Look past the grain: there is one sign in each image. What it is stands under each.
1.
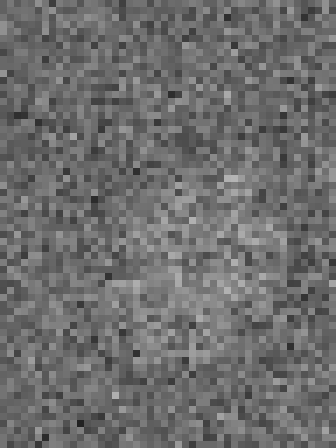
hash sign
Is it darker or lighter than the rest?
lighter
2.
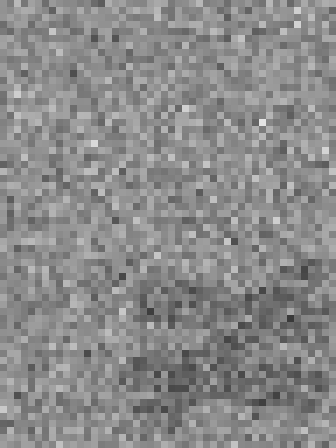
not-equal sign
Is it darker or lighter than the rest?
darker
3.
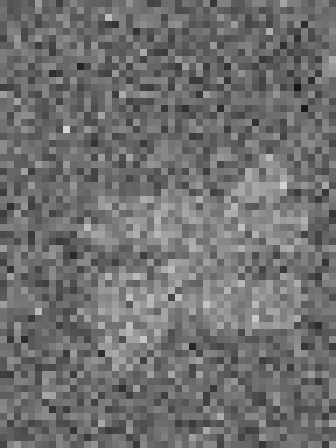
not-equal sign
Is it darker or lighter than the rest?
lighter
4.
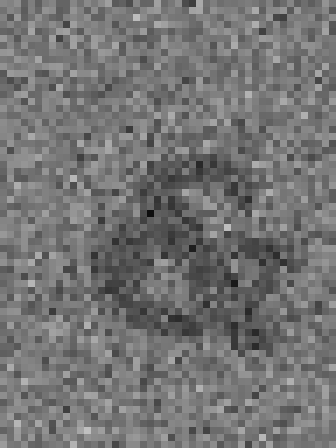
ampersand
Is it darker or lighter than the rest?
darker
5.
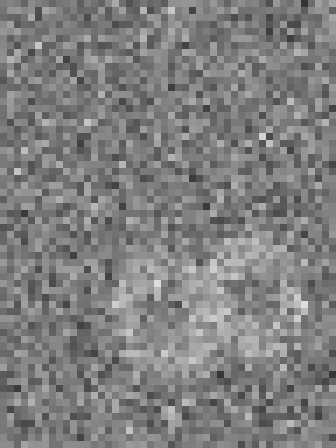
infinity sign
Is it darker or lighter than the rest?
lighter
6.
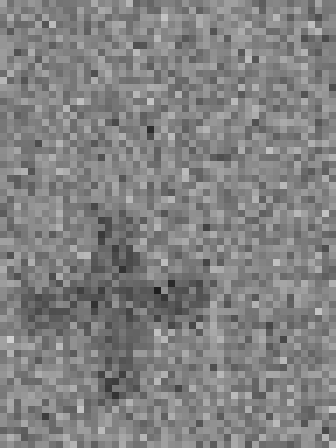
plus sign
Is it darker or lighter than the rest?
darker
